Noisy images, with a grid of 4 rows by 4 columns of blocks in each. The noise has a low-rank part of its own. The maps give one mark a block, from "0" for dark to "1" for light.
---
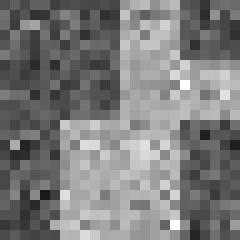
0 0 1 0
0 0 1 1
0 1 1 0
0 1 1 0
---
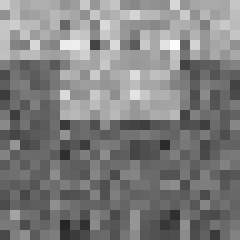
1 1 1 1
0 1 1 0
0 0 0 0
0 0 0 0
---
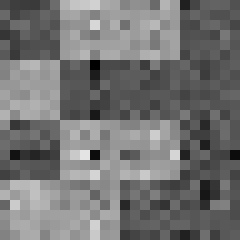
0 1 1 0
1 0 0 0
0 1 1 0
1 1 0 0
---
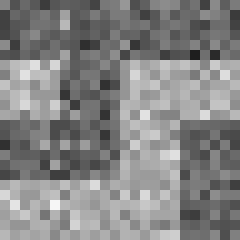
0 0 0 0
1 0 1 1
0 0 1 0
1 1 1 0
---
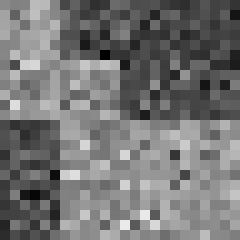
1 0 0 0
1 1 0 0
0 1 1 1
0 1 1 1
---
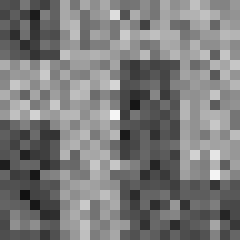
0 1 1 1
1 1 0 1
0 1 0 1
0 1 0 0
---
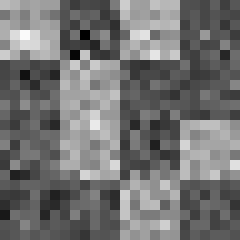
1 0 1 0
0 1 0 0
0 1 0 1
0 0 1 0
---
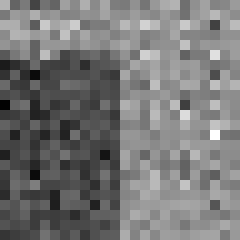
1 1 1 1
0 0 1 1
0 0 1 1
0 0 1 1
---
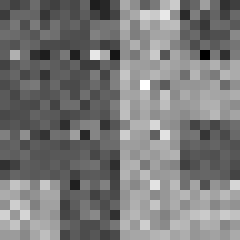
0 0 1 0
0 0 1 1
0 0 1 0
1 0 1 1
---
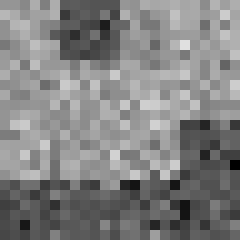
1 0 1 1
1 1 1 1
1 1 1 0
0 0 0 0
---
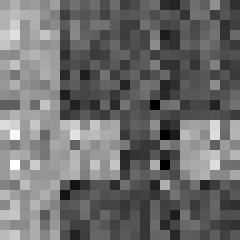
1 0 0 0
1 0 0 0
1 1 0 1
1 0 0 0
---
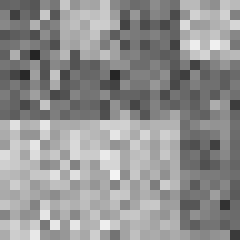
0 1 0 1
0 0 0 0
1 1 1 0
1 1 1 0
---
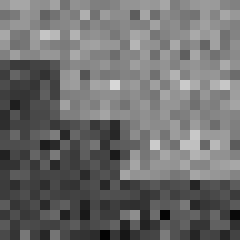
1 1 1 1
0 1 1 1
0 0 1 1
0 0 0 0
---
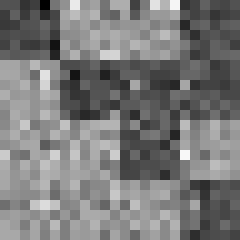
0 1 1 0
1 0 0 0
1 1 0 1
1 1 1 0
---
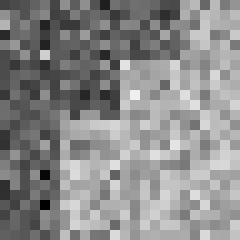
0 0 0 1
0 0 1 1
0 1 1 1
0 1 1 1
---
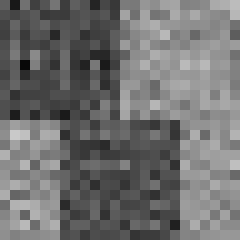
0 0 1 1
0 0 1 1
1 0 0 1
1 0 0 1
